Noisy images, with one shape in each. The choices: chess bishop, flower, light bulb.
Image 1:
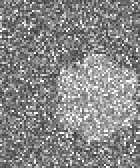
flower
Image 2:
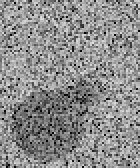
light bulb
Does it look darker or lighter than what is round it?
darker
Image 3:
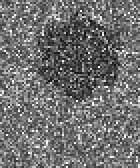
flower
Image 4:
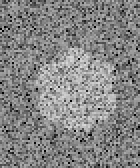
flower
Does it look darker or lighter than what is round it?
lighter
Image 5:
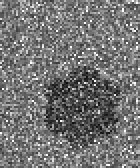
flower
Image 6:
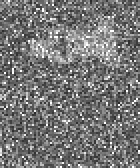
chess bishop
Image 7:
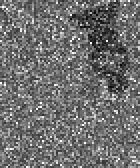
chess bishop
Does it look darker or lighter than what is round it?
darker
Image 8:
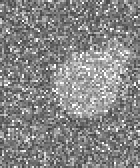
light bulb
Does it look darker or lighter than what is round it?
lighter
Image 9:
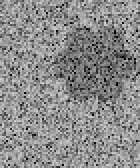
flower
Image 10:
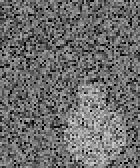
light bulb
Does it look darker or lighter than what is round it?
lighter
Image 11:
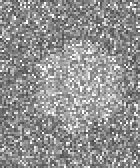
flower
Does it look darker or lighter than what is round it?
lighter
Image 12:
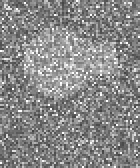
light bulb
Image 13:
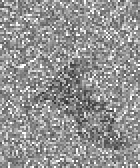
chess bishop
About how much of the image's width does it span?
two thirds
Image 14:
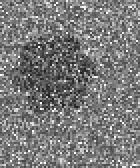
flower
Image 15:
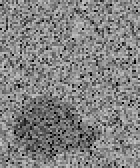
light bulb
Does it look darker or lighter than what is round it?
darker
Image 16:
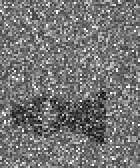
chess bishop
